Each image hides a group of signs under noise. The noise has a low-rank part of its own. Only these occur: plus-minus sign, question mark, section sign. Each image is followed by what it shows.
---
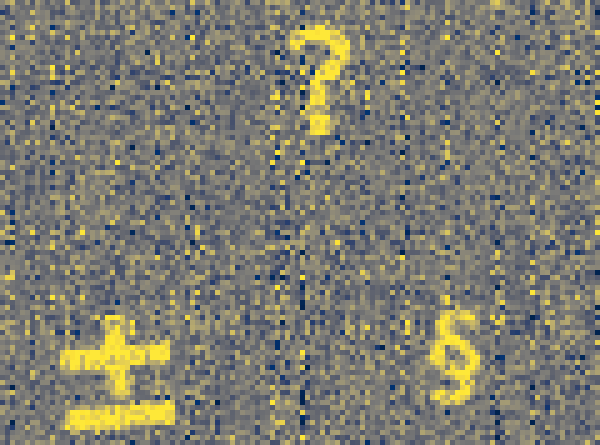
top middle: question mark; bottom left: plus-minus sign; bottom right: section sign
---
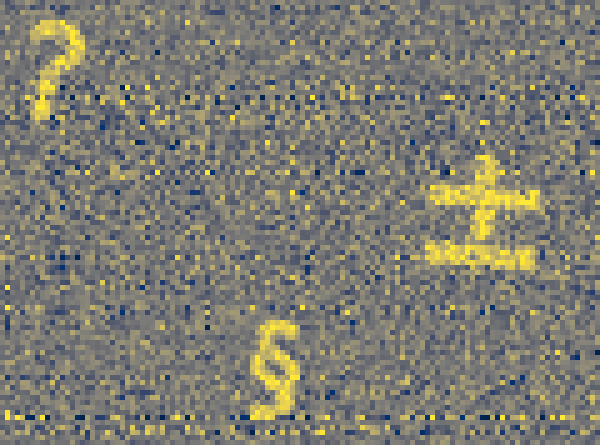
top left: question mark; middle right: plus-minus sign; bottom middle: section sign
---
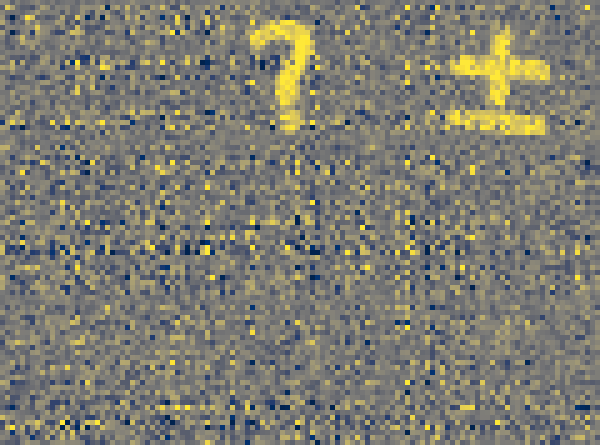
top middle: question mark; top right: plus-minus sign
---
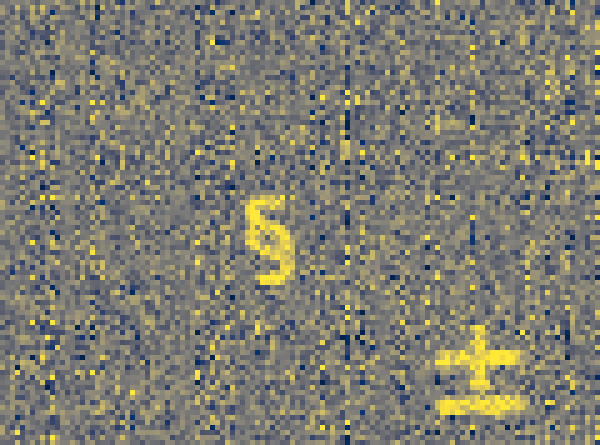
centre: section sign; bottom right: plus-minus sign
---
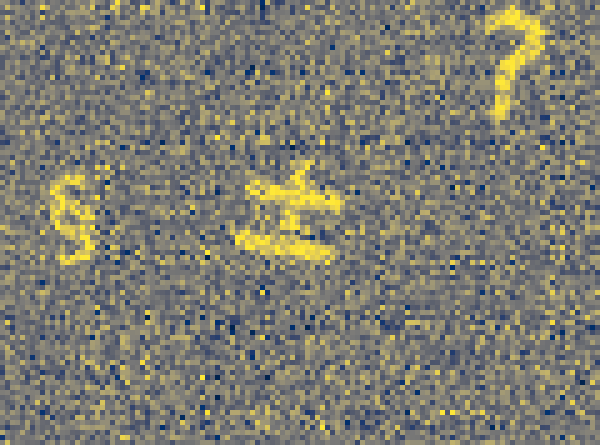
top right: question mark; middle left: section sign; centre: plus-minus sign
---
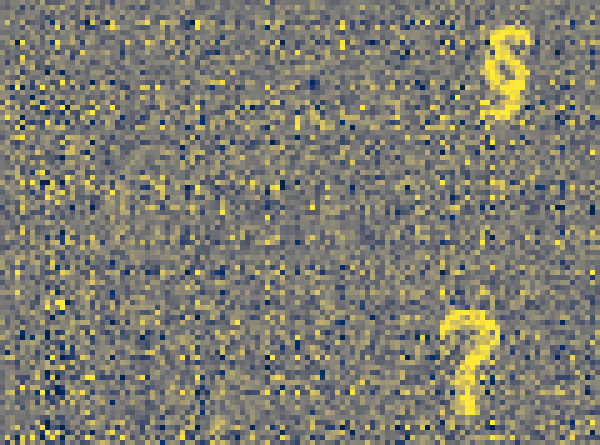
top right: section sign; bottom right: question mark
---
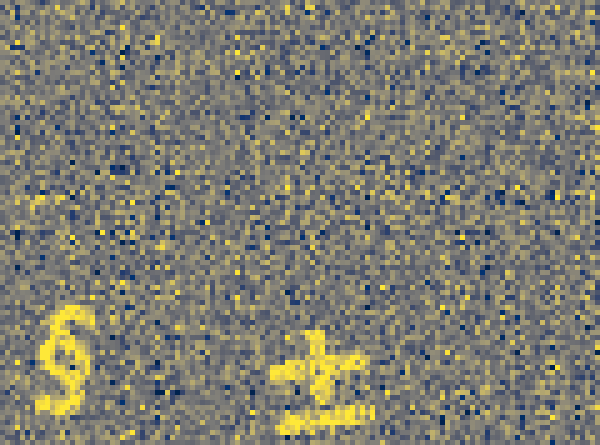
bottom left: section sign; bottom middle: plus-minus sign
